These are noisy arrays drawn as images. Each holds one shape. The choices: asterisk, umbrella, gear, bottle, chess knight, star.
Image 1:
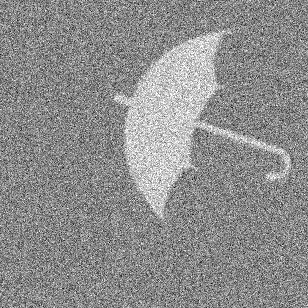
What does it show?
light umbrella
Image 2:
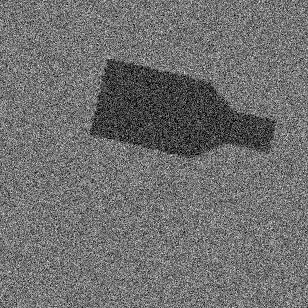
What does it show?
dark bottle
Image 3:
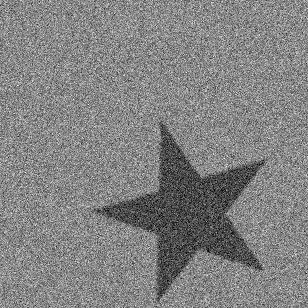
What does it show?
dark star
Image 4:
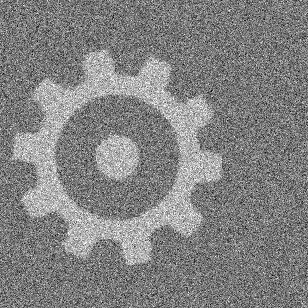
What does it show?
light gear
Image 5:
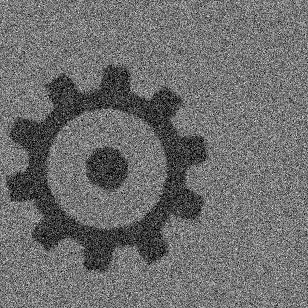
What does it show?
dark gear
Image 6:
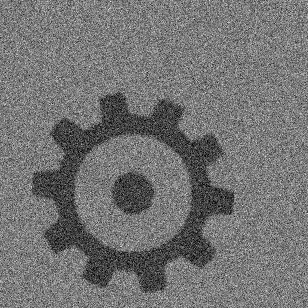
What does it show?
dark gear
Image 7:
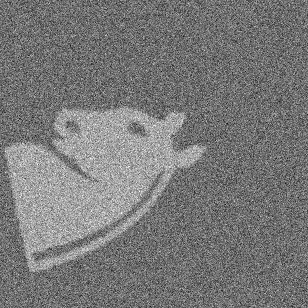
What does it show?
light chess knight
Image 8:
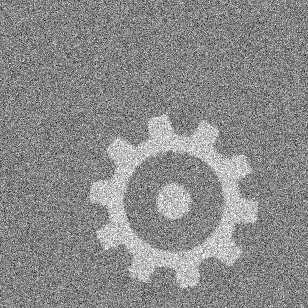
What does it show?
light gear
